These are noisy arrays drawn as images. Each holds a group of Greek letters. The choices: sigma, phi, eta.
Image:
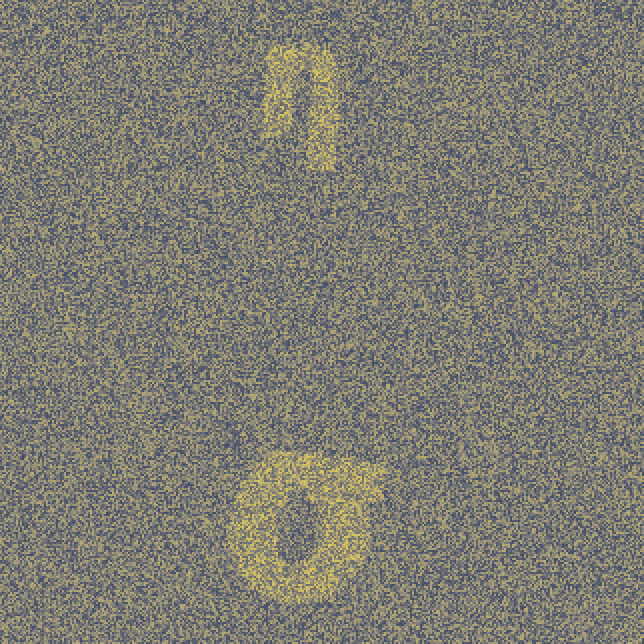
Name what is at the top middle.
eta
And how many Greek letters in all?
2
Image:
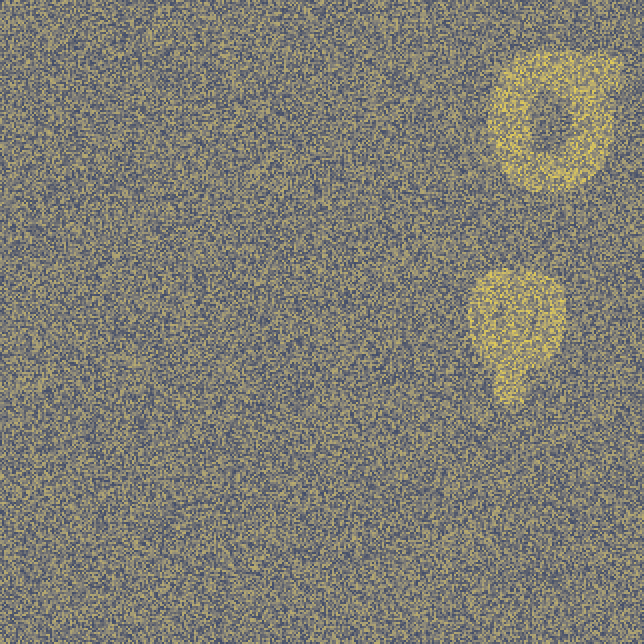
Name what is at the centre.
nothing
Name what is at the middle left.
nothing
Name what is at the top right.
sigma
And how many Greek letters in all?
2
